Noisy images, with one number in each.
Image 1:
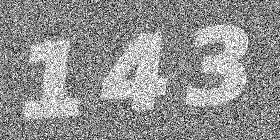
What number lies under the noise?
143
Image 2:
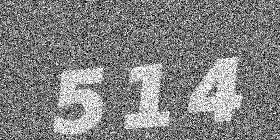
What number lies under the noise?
514
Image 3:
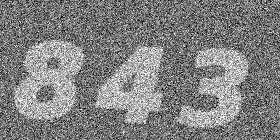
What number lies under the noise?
843
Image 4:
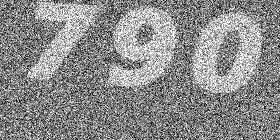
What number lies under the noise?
790
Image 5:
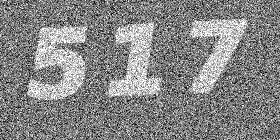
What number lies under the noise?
517
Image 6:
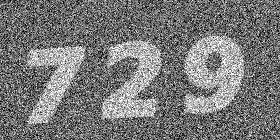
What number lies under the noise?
729
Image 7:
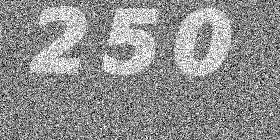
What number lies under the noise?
250
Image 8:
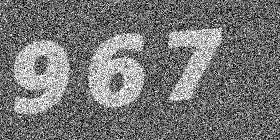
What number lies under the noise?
967
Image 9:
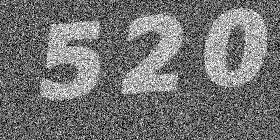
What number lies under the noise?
520
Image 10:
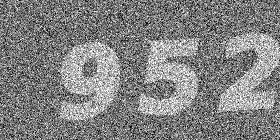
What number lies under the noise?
952
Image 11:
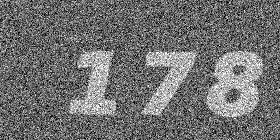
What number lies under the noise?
178
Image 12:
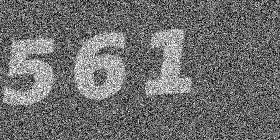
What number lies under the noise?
561
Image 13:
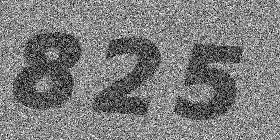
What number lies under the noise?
825
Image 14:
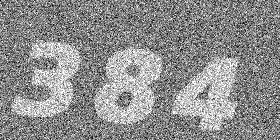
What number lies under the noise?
384
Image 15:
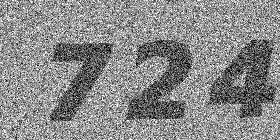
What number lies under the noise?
724
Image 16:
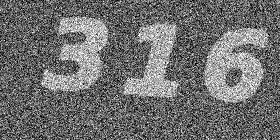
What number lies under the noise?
316
